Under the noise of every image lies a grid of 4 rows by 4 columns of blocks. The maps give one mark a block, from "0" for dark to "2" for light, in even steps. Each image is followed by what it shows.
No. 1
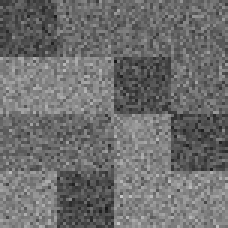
0 1 1 1
2 2 0 1
1 1 2 0
2 0 2 2
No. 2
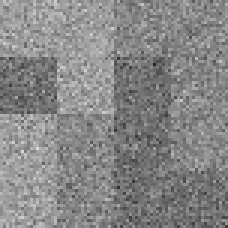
2 2 1 1
0 2 0 1
2 1 0 1
2 1 0 0
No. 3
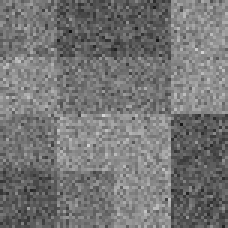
1 0 0 2
2 1 1 2
1 2 2 0
0 1 2 0
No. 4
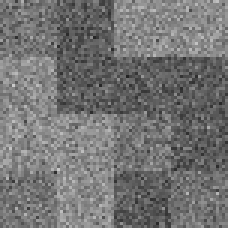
1 0 2 2
2 0 0 0
2 2 1 0
1 2 0 1
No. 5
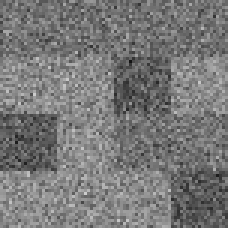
1 1 1 1
2 2 0 2
0 2 1 1
2 2 2 0
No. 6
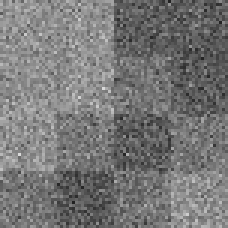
2 2 0 0
2 2 1 0
2 1 0 1
1 0 1 2
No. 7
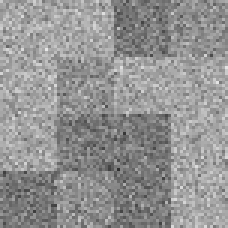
2 2 0 1
2 1 2 2
2 0 0 2
0 1 0 2
